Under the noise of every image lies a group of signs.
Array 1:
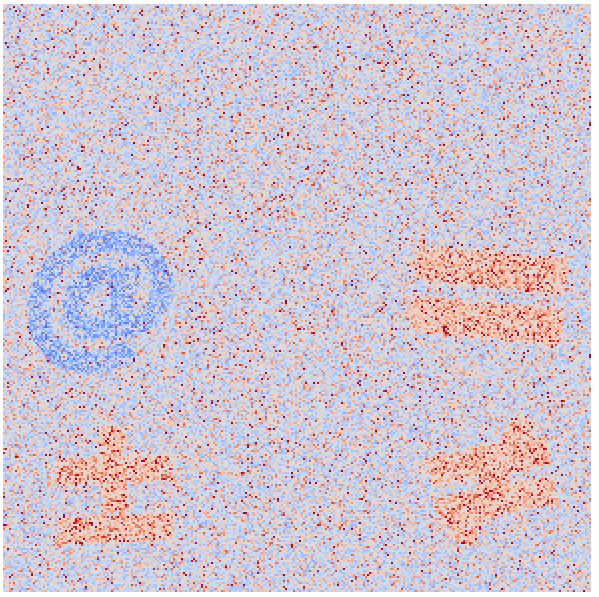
middle left: blue at sign; middle right: red equals sign; bottom left: red plus-minus sign; bottom right: red not-equal sign
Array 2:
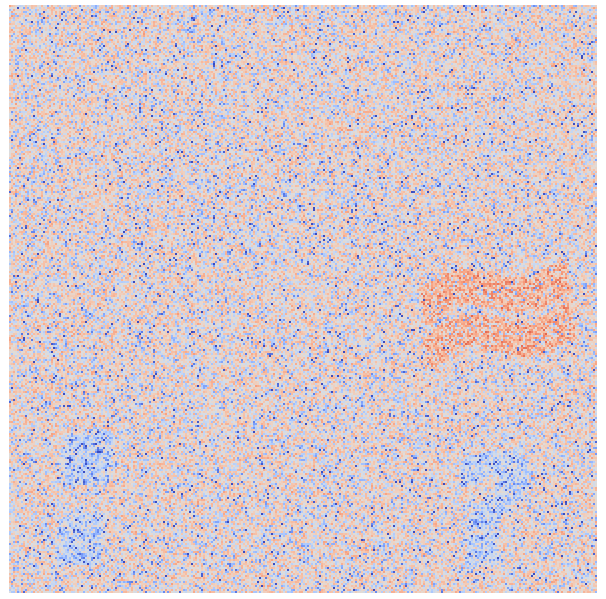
middle right: red approximately sign; bottom left: blue colon; bottom right: blue question mark
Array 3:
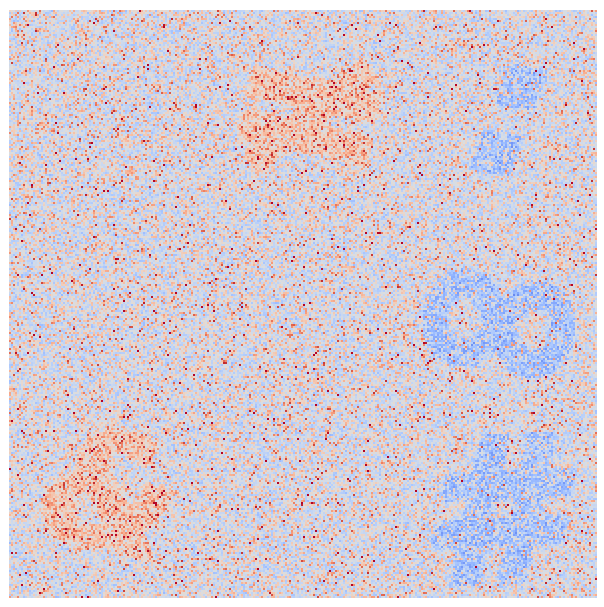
top middle: red not-equal sign; top right: blue colon; middle right: blue infinity sign; bottom left: red ampersand; bottom right: blue hash sign
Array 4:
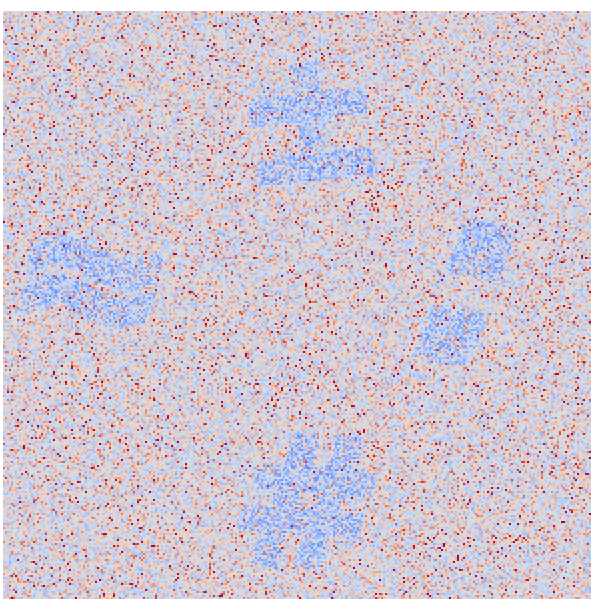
top middle: blue plus-minus sign; middle left: blue approximately sign; middle right: blue colon; bottom middle: blue hash sign
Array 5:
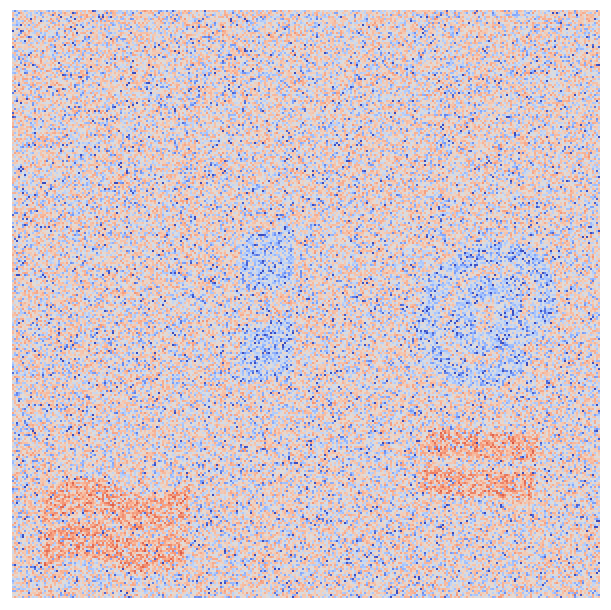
centre: blue colon; middle right: blue at sign; bottom left: red approximately sign; bottom right: red equals sign
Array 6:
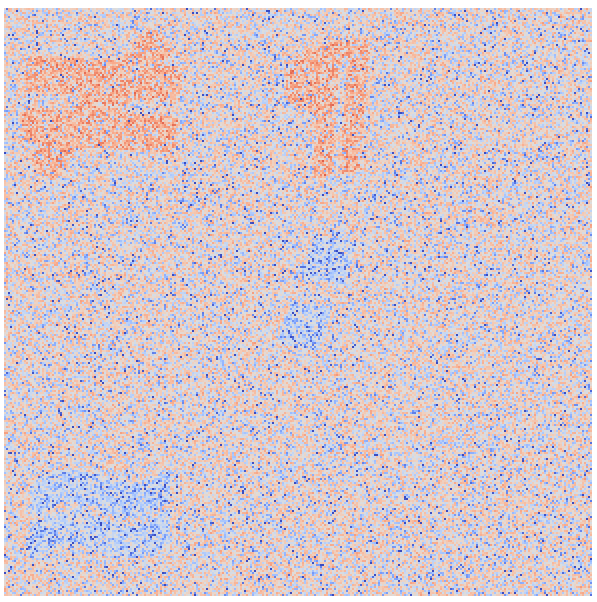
top left: red not-equal sign; top middle: red pilcrow; centre: blue colon; bottom left: blue approximately sign
